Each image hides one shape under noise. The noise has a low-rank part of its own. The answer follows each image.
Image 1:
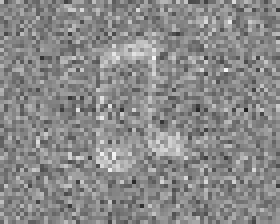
pair of musical notes
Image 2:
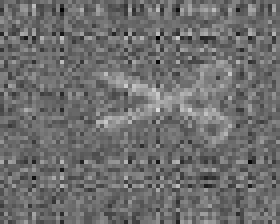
pair of scissors
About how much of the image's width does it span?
half
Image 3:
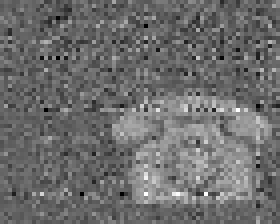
telephone
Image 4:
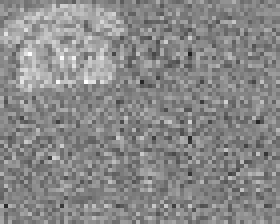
telephone
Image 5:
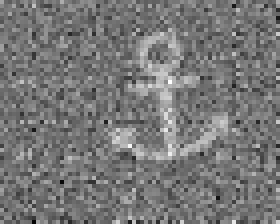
anchor
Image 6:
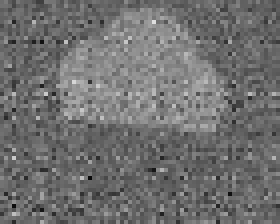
cloud
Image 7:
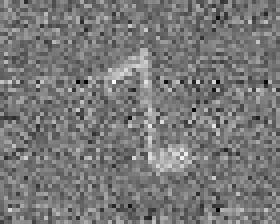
musical note
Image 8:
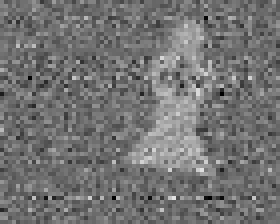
chess bishop
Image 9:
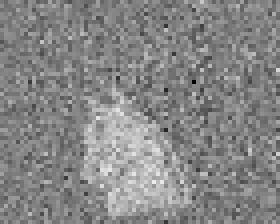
chess knight
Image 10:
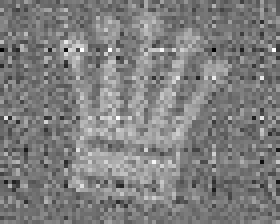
chess queen
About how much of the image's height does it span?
nearly all
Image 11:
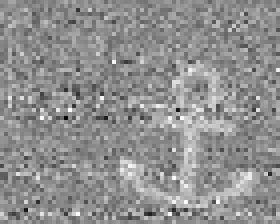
anchor
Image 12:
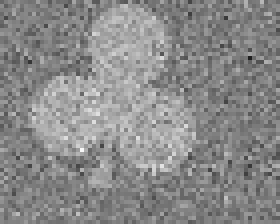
club
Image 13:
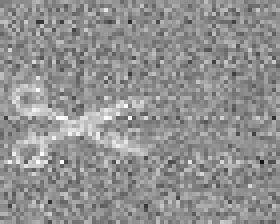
pair of scissors
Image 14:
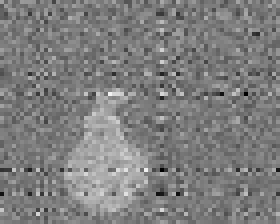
pear
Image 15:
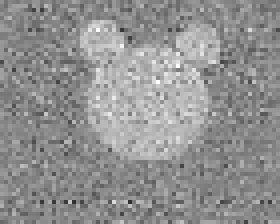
bear's head
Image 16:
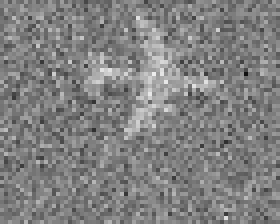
airplane
